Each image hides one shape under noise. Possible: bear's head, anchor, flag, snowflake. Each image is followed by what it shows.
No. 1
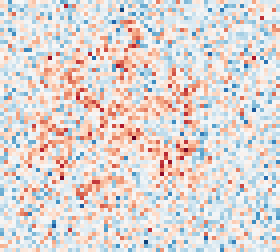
red snowflake
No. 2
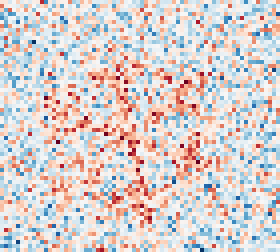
red snowflake
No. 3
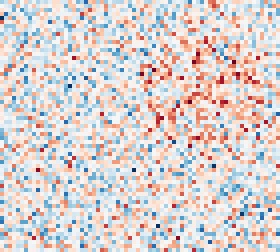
red snowflake
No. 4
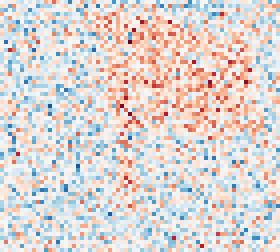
red flag
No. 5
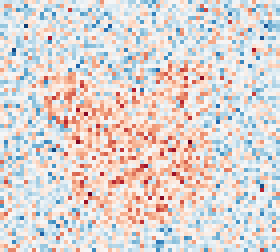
red bear's head
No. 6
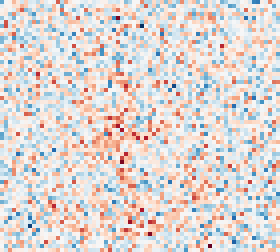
red anchor
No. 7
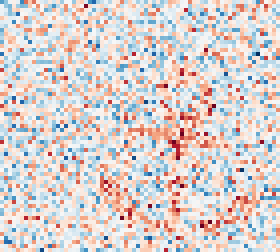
red anchor
